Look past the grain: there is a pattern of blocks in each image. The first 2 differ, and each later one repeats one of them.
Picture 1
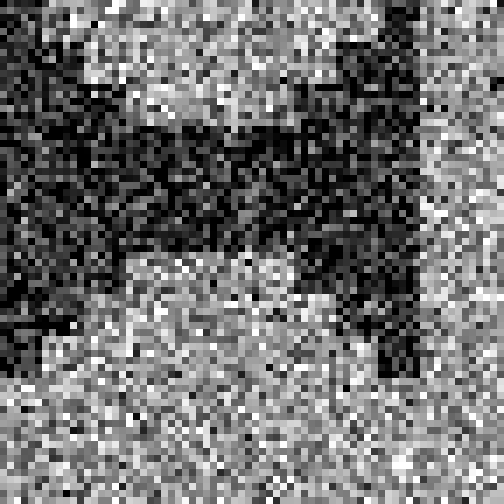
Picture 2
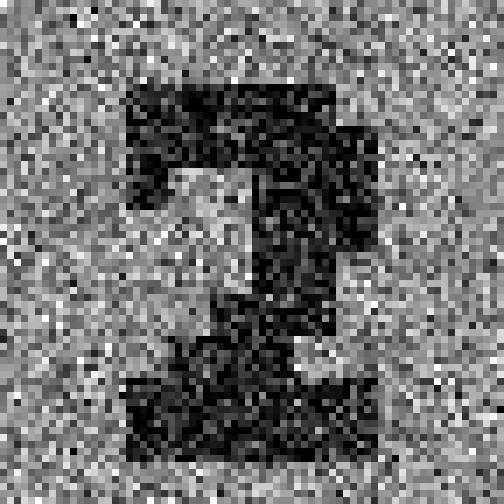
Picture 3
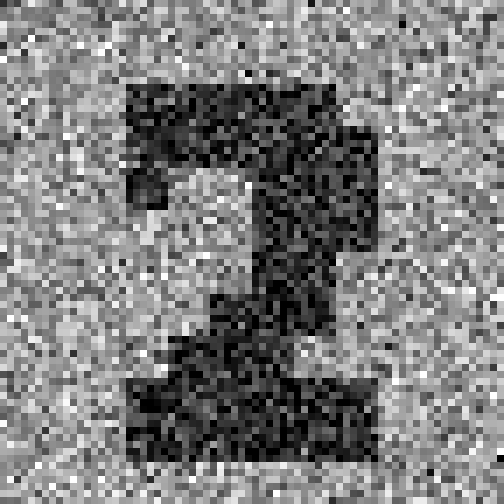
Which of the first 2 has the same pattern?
2
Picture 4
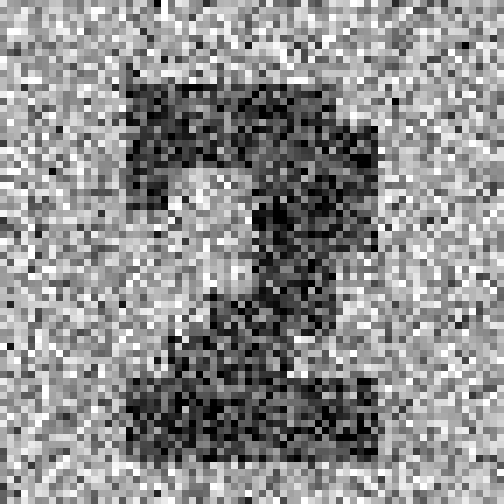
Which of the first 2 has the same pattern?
2
